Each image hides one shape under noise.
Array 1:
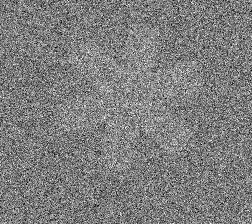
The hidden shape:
asterisk
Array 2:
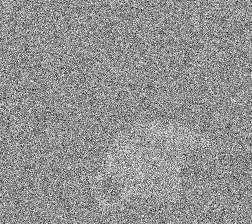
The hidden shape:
teapot
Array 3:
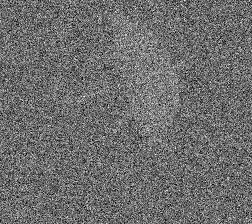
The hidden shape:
umbrella
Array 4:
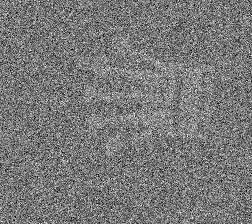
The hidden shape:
chess queen
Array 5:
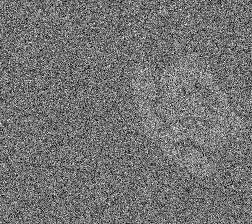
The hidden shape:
telephone
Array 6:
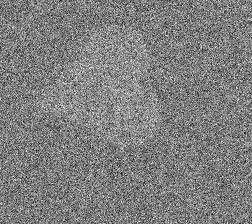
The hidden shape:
heart
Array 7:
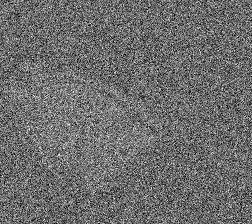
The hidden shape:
chess knight
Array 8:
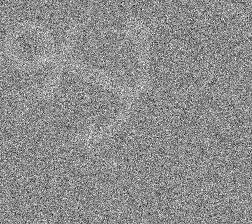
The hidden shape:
anchor
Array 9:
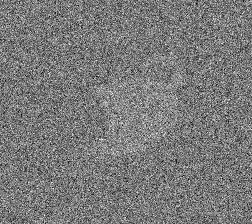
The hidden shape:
teapot
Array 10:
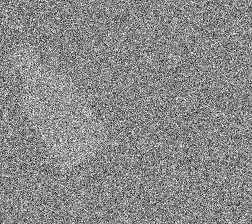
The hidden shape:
bottle
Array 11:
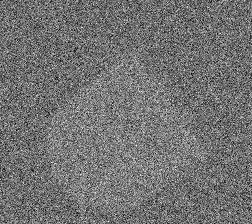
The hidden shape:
ghost
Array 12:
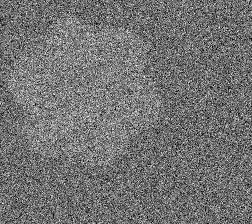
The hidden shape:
flower
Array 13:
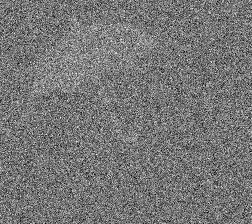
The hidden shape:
umbrella
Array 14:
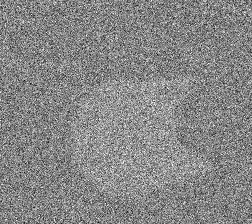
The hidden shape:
cat's head
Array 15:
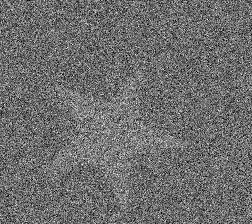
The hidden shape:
star
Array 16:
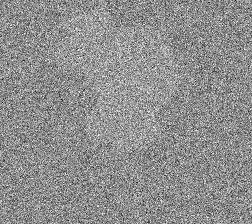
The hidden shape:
car
